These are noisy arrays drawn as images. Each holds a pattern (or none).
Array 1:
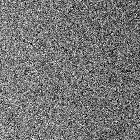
a smooth slope
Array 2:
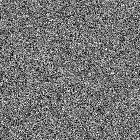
only noise
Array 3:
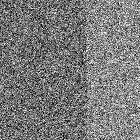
a sharp edge
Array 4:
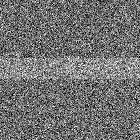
one horizontal stripe
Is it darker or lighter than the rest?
lighter
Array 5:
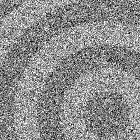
rings round one point
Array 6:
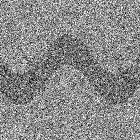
a wavy band
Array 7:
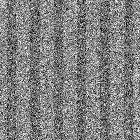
vertical stripes
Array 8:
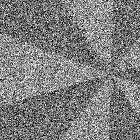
spokes from one point
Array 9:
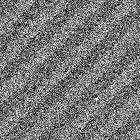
diagonal stripes
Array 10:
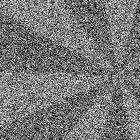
spokes from one point
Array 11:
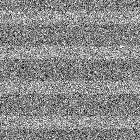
horizontal stripes
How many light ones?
4
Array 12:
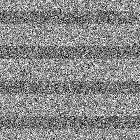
horizontal stripes
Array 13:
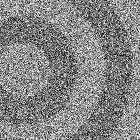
rings round one point
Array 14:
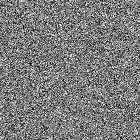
only noise
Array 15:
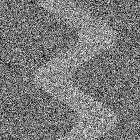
a wavy band
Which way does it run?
top to bottom
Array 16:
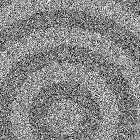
rings round one point
